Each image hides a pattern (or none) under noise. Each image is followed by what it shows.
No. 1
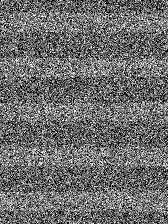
horizontal stripes
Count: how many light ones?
5
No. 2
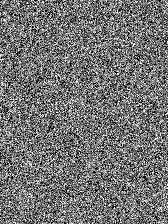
only noise
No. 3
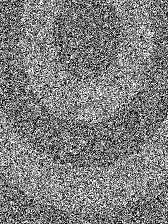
rings round one point
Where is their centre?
top middle
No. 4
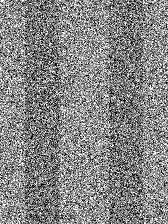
vertical stripes
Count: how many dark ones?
2
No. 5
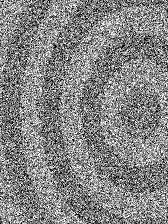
rings round one point
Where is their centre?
middle right
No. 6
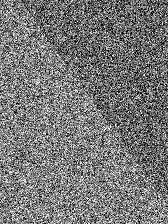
a sharp edge
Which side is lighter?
bottom left
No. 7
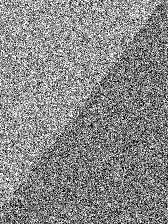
a sharp edge
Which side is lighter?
top left
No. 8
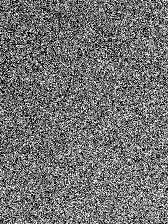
a smooth slope
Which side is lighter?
bottom right
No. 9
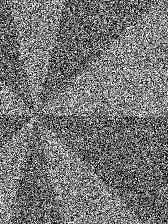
spokes from one point
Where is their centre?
middle left
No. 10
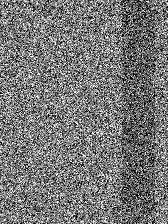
one vertical stripe
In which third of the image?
right
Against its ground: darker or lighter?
darker
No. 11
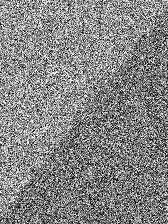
a sharp edge
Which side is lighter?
top left
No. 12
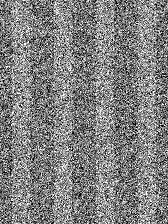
vertical stripes
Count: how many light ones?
4
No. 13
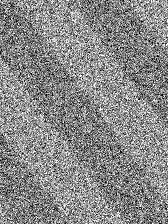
diagonal stripes
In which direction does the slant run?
top left to bottom right
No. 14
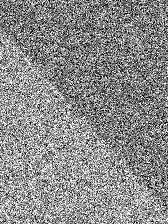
a sharp edge
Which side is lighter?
bottom left
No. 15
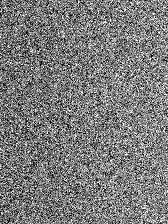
a smooth slope
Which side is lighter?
right
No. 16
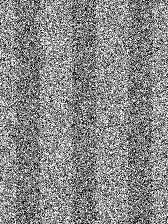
vertical stripes
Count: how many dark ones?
3
